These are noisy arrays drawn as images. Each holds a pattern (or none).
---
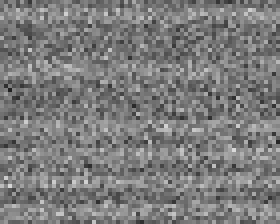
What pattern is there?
bands of rows
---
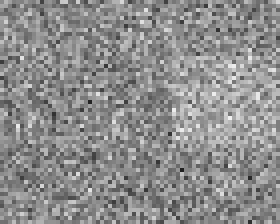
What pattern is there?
one block
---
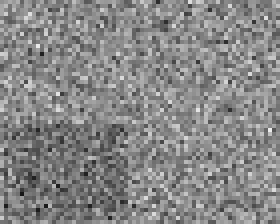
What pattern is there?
one block
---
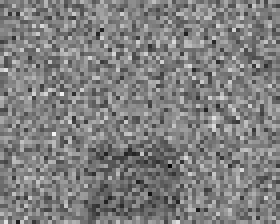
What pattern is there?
one block
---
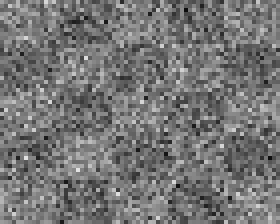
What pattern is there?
a checkerboard
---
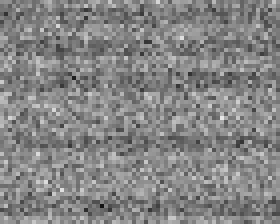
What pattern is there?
bands of rows
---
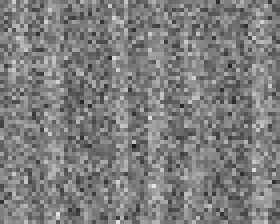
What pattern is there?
bands of columns
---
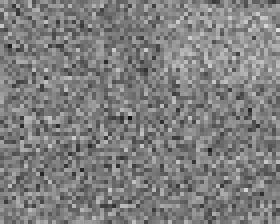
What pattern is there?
one block
